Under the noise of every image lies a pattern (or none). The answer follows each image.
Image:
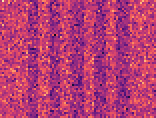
bands of columns
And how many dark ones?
5
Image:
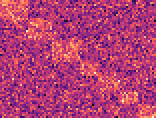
blocks along the diagonal
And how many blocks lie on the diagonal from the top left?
7
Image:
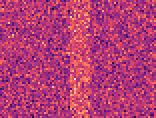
one band of columns
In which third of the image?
middle
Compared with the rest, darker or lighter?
lighter
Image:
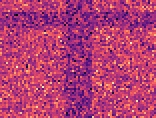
bands of rows crossing bands of columns
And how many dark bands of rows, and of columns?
1 and 1
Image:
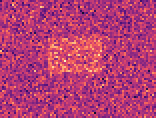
one block
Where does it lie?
centre
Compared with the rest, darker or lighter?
lighter
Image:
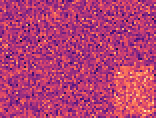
one block
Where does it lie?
bottom right
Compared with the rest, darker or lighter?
lighter
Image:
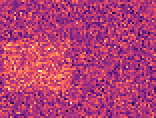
one block
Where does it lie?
middle left
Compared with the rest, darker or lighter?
lighter
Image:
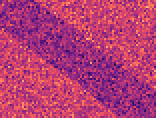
a diagonal band
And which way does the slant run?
top left to bottom right
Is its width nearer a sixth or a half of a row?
a half
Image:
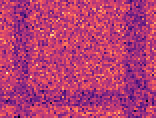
bands of rows crossing bands of columns
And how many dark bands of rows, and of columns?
1 and 2
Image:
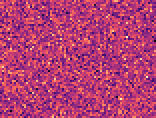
only noise
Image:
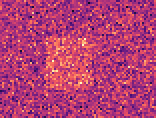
one block
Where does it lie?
centre
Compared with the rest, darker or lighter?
lighter
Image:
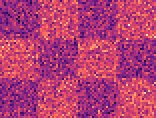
a checkerboard
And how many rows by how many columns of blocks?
3 by 4
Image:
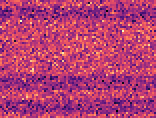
bands of rows
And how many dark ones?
3
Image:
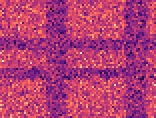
bands of rows crossing bands of columns
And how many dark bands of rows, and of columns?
2 and 2
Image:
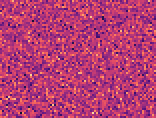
only noise
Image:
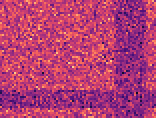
bands of rows crossing bands of columns
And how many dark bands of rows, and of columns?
1 and 1
